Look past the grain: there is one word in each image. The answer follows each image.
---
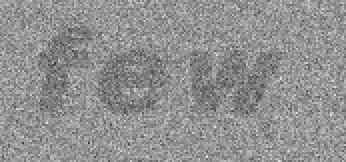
few
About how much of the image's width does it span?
two thirds
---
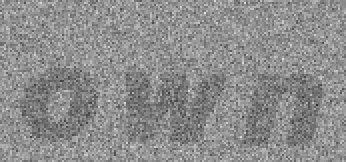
own
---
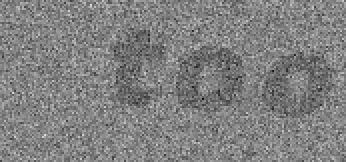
too
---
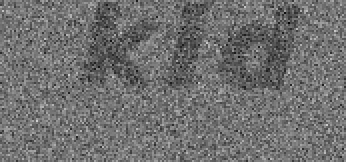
kid
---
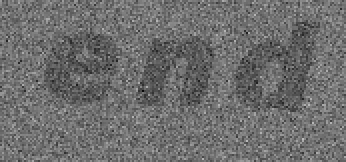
end
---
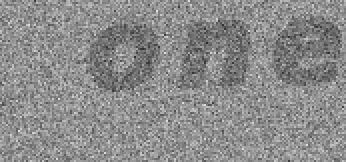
one
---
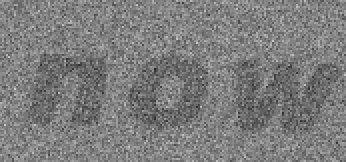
now
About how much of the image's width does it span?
nearly all
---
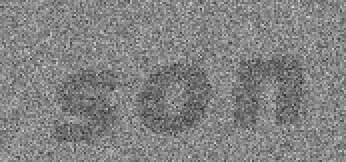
son
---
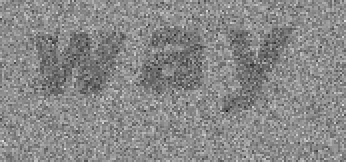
way
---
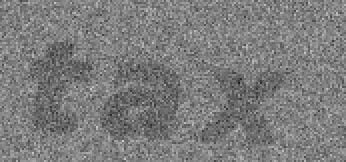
tax
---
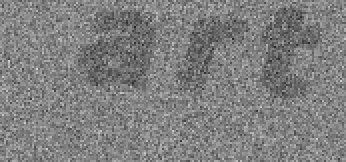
art
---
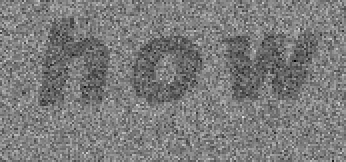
how
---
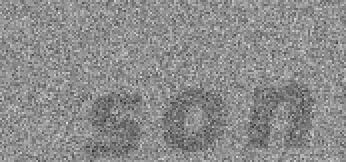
son
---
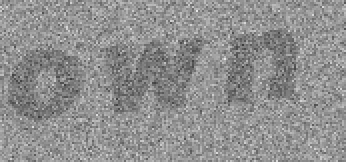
own
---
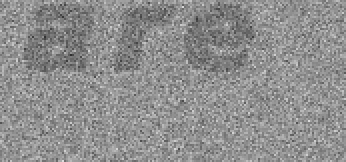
are
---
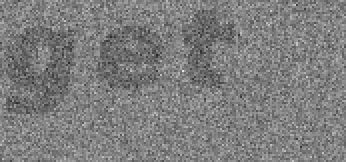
get
